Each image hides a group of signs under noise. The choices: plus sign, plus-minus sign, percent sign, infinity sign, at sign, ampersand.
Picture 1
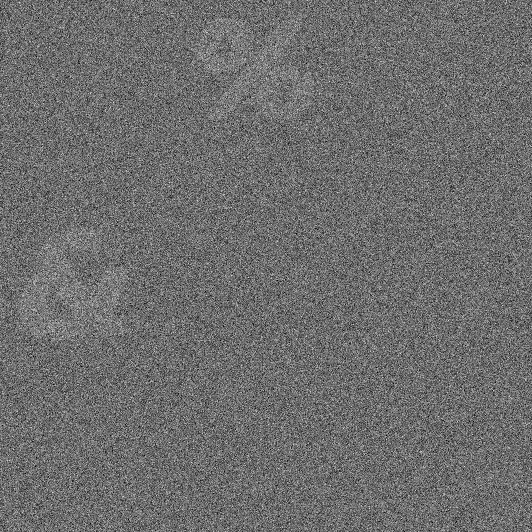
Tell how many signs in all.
2
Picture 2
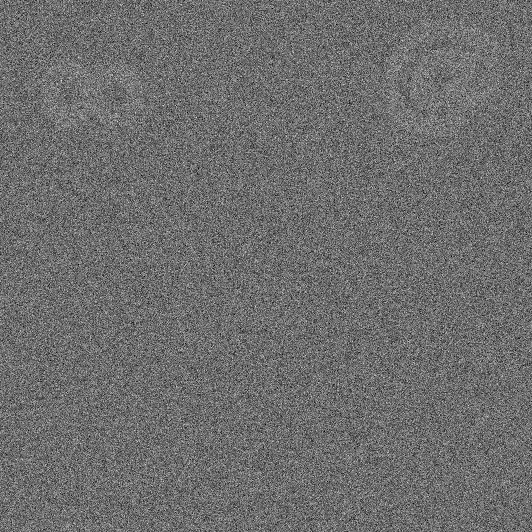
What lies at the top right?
at sign
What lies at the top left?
infinity sign
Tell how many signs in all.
2
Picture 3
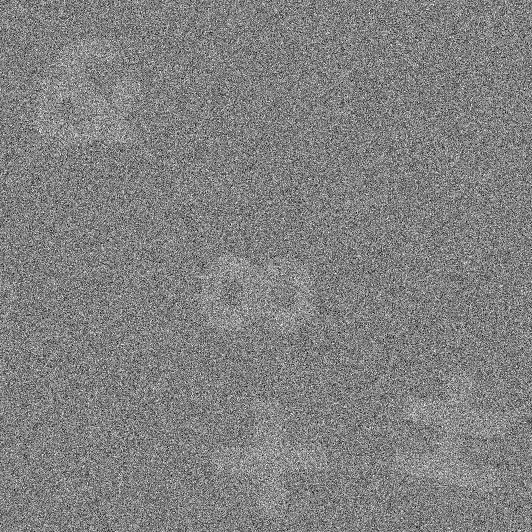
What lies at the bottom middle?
plus sign
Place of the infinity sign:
centre
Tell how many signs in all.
4
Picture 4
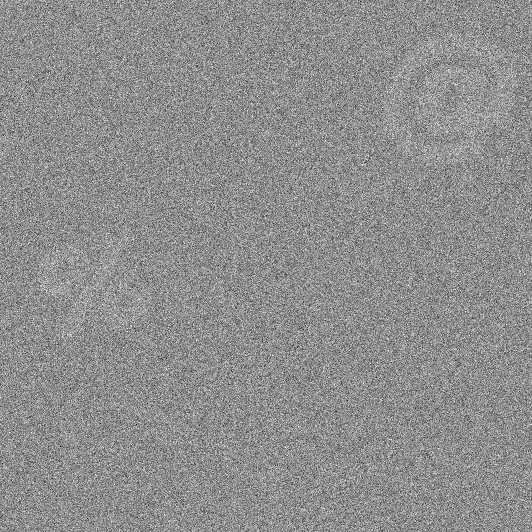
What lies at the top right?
at sign
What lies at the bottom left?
nothing
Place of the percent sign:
middle left
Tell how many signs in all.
2
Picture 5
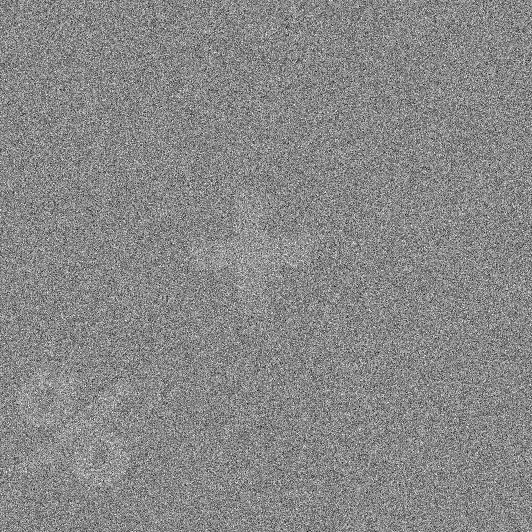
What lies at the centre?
plus sign
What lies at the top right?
nothing
